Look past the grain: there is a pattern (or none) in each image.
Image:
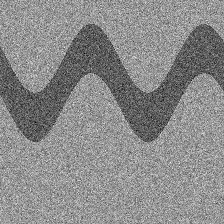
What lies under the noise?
a wavy band
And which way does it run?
left to right
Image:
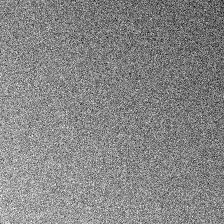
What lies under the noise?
a smooth slope
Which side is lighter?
bottom left
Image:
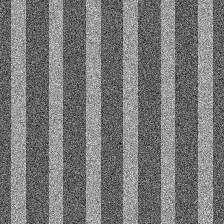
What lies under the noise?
vertical stripes
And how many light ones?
6
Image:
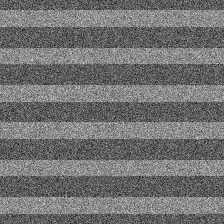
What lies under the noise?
horizontal stripes
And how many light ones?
6
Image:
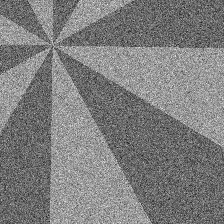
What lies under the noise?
spokes from one point
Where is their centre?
top left
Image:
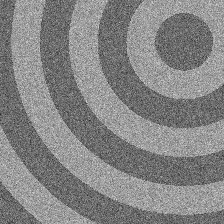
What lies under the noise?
rings round one point
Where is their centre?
top right
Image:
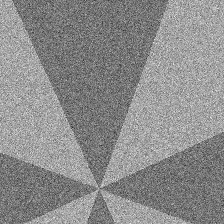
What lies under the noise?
spokes from one point
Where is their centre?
bottom middle
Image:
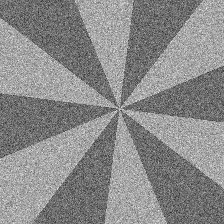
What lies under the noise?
spokes from one point
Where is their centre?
centre
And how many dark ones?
6
